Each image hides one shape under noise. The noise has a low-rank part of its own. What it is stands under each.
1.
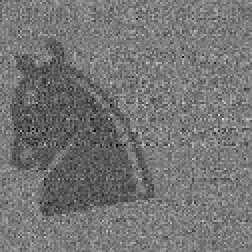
chess knight
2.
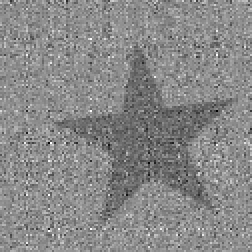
star
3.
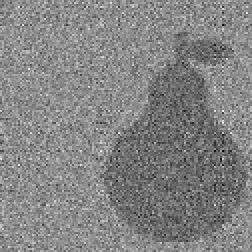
pear
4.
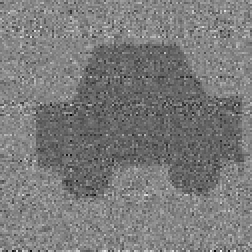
car
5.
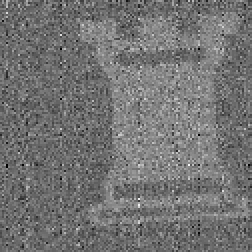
chess rook
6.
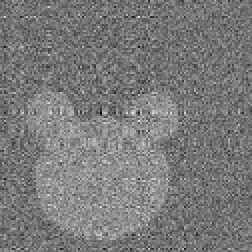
bear's head
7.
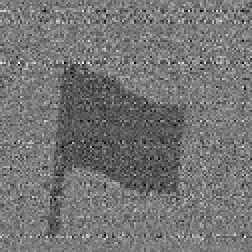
flag
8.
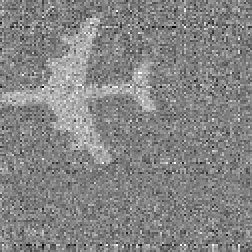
airplane
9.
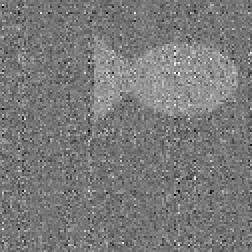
fish
